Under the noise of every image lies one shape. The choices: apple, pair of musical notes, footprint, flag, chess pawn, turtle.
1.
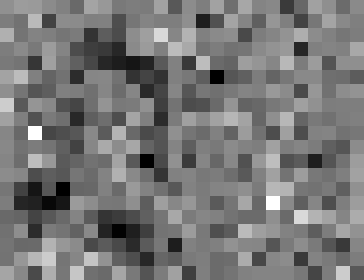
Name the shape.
pair of musical notes
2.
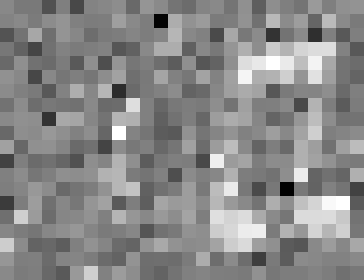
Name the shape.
pair of musical notes
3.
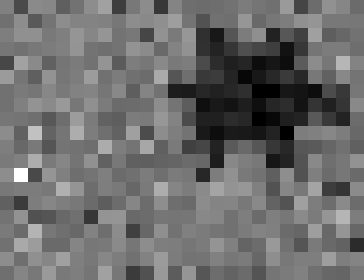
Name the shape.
turtle
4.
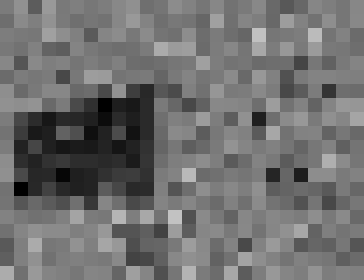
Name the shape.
flag
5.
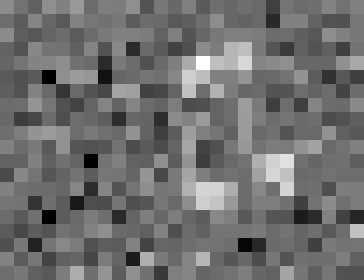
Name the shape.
pair of musical notes
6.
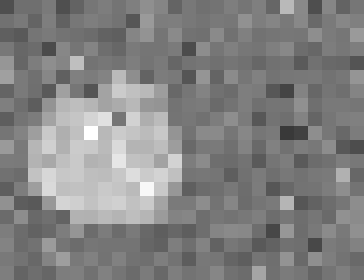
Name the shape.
apple
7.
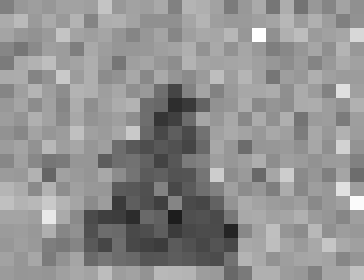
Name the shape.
chess pawn
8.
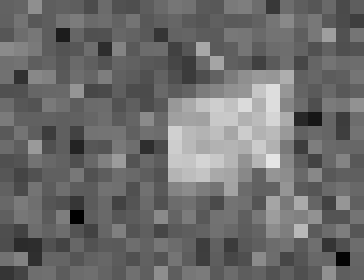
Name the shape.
flag
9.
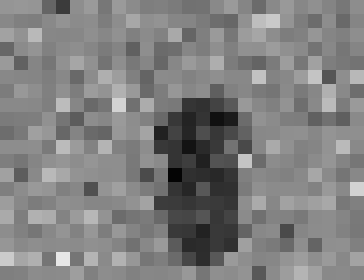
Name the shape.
footprint
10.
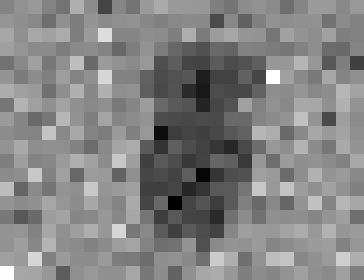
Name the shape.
footprint
